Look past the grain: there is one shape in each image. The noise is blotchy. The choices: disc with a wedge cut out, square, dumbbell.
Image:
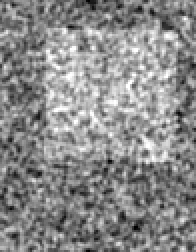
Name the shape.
square
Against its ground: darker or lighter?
lighter
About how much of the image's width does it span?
two thirds
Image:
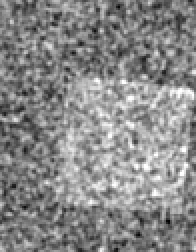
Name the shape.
square
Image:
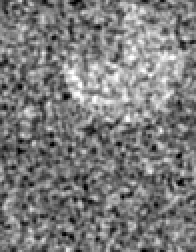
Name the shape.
disc with a wedge cut out
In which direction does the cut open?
up and left
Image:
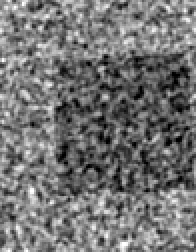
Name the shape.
square
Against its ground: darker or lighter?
darker
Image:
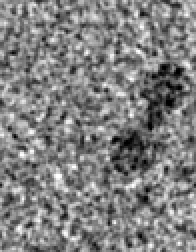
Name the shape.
dumbbell
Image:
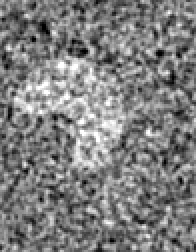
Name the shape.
disc with a wedge cut out
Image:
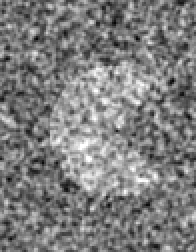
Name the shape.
disc with a wedge cut out
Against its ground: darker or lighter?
lighter
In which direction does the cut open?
right
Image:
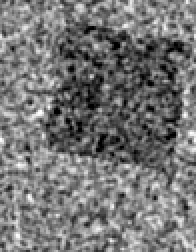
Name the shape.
square
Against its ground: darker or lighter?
darker
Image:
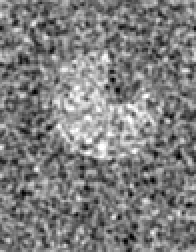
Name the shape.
disc with a wedge cut out
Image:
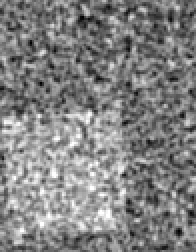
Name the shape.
square
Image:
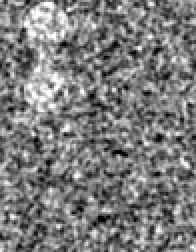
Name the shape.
dumbbell
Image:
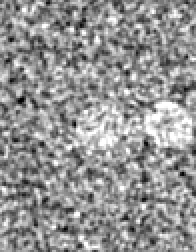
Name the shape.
dumbbell
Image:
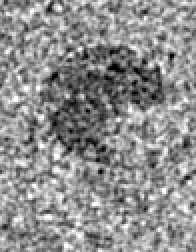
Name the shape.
disc with a wedge cut out
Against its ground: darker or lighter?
darker
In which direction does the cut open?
down and right
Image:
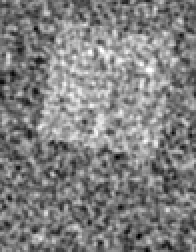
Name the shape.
square
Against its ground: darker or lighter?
lighter
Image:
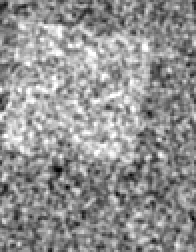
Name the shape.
square
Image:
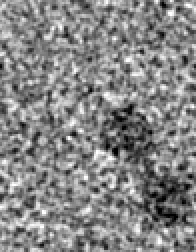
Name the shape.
dumbbell
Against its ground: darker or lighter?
darker
